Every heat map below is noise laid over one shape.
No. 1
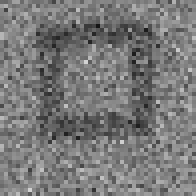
dark square frame
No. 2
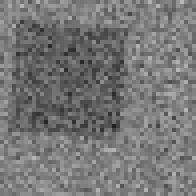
dark square
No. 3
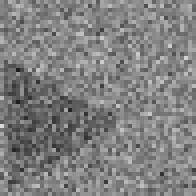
dark triangle
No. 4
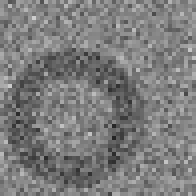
dark ring
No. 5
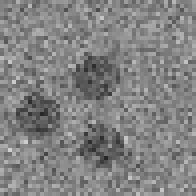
dark three dots
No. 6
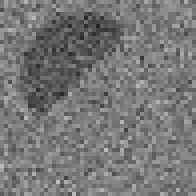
dark half disc
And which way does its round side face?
up and left
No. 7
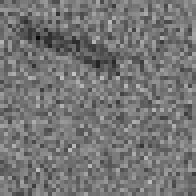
dark bar
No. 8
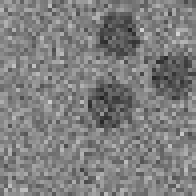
dark three dots
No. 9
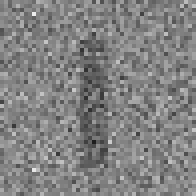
dark bar
